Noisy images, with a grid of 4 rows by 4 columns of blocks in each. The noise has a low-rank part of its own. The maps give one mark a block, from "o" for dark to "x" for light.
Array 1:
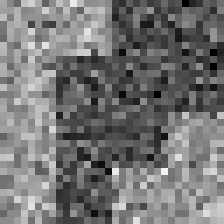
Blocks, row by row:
xxoo
xooo
xoox
xoxx
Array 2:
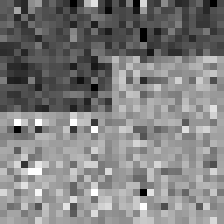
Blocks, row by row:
oooo
ooxx
xxxx
xxxx
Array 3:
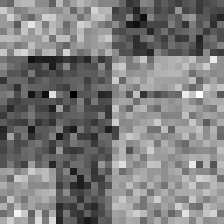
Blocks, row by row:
xxoo
ooxx
ooxx
xoxx
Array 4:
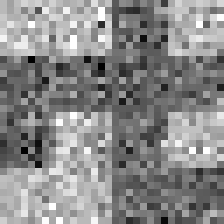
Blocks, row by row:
xxox
oooo
oxox
xxoo
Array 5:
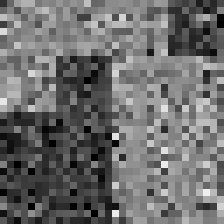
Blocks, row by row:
xxxo
xoxx
ooxx
ooxx
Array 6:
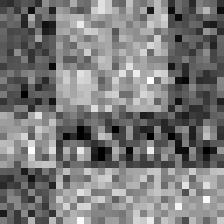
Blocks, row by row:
oxxo
oxxo
xooo
oxxx
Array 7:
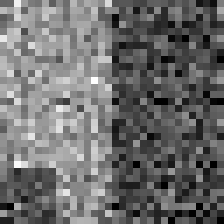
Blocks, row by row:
xxoo
xxoo
xxoo
oxoo
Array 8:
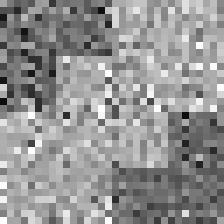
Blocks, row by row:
ooxx
oxxx
xxxo
xxoo
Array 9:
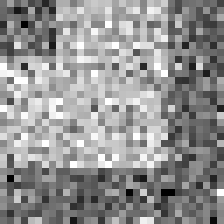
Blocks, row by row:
oxxo
xxxo
xxxo
oooo
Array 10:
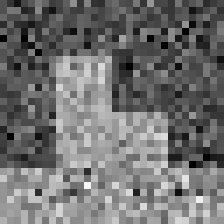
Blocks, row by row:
oooo
oxoo
oxxo
xxxx
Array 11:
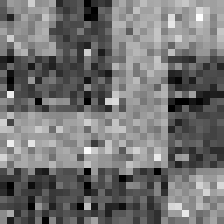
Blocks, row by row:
xoxx
ooxo
xxxo
ooox
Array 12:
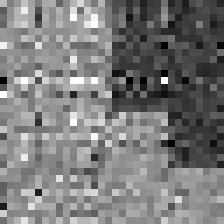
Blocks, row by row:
xxoo
xxoo
xxxo
xxxx
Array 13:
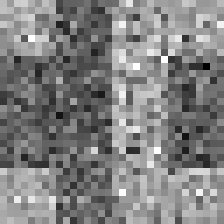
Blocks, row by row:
xoxx
ooxo
ooxo
xoxx
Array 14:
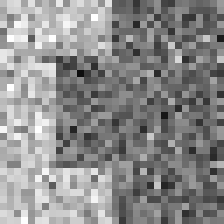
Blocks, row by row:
xxoo
xooo
xooo
xxoo
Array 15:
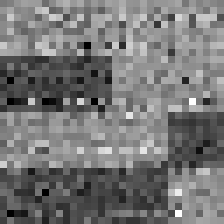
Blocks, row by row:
xxxx
ooxx
xxxo
ooox
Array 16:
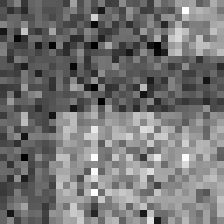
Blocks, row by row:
ooox
oooo
oxxx
oxxx
